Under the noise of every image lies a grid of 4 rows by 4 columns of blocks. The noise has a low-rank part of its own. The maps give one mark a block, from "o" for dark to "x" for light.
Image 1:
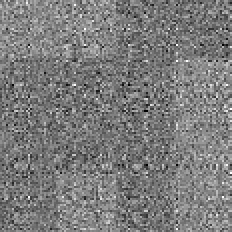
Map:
x x o o
o o o x
o o o x
o x o x
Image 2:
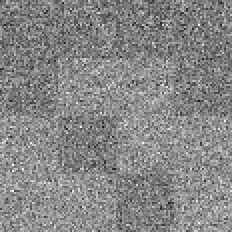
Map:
o o o o
o x x o
x o x x
x x o x
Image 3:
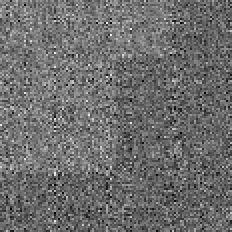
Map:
x x x o
x x o o
x x o o
o o o o
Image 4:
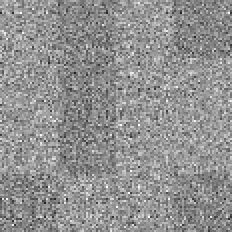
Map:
x o x o
x o x x
x o x x
o x x o
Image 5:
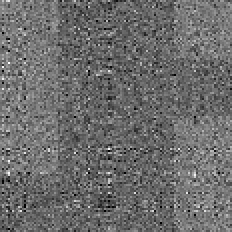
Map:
x o o x
x o o o
x o o x
o o o x
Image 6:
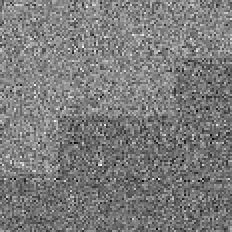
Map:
x x x x
x x x o
x o o o
o o o o
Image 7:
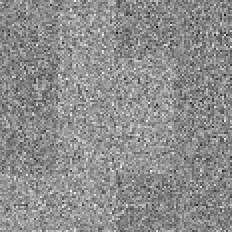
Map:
o x o o
o x x o
o x x o
x x o o
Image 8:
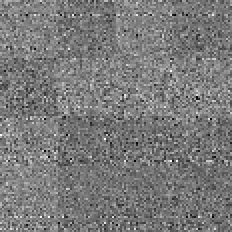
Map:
x o x o
o x x x
x o o o
x o o o
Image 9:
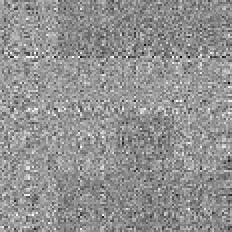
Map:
x o o o
x x x x
x x o x
x o o o
